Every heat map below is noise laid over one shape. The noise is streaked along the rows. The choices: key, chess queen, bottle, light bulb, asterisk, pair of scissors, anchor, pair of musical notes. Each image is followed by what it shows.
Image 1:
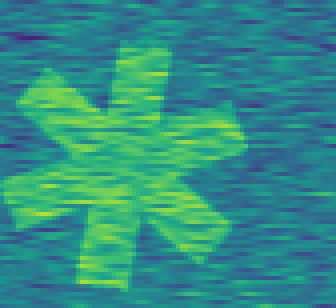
asterisk
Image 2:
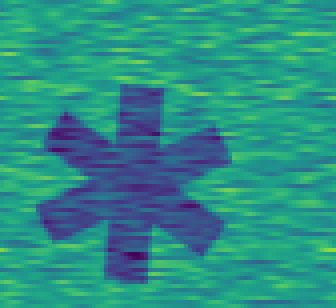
asterisk
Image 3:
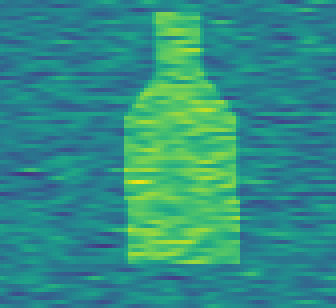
bottle
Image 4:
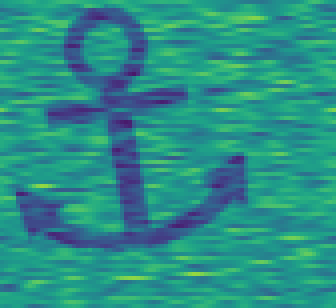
anchor
